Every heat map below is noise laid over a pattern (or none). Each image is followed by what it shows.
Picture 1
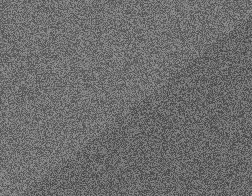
a sharp edge
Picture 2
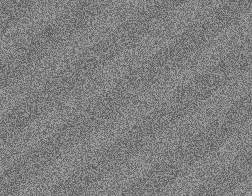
diagonal stripes
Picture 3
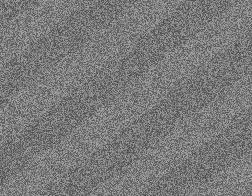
diagonal stripes
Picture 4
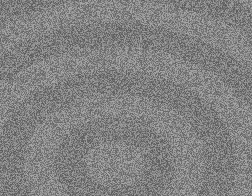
rings round one point
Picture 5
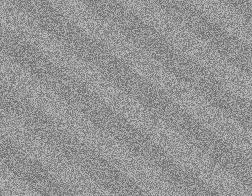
diagonal stripes
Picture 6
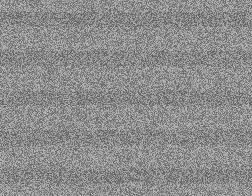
horizontal stripes
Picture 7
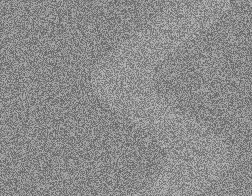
a wavy band
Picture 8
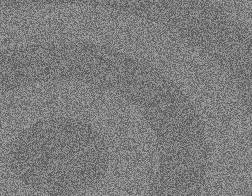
rings round one point
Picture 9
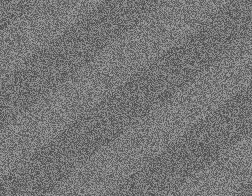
diagonal stripes
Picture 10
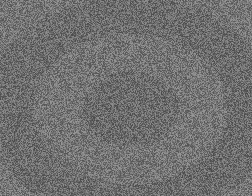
rings round one point
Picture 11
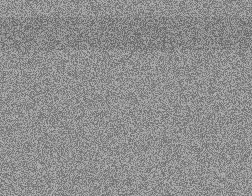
one horizontal stripe
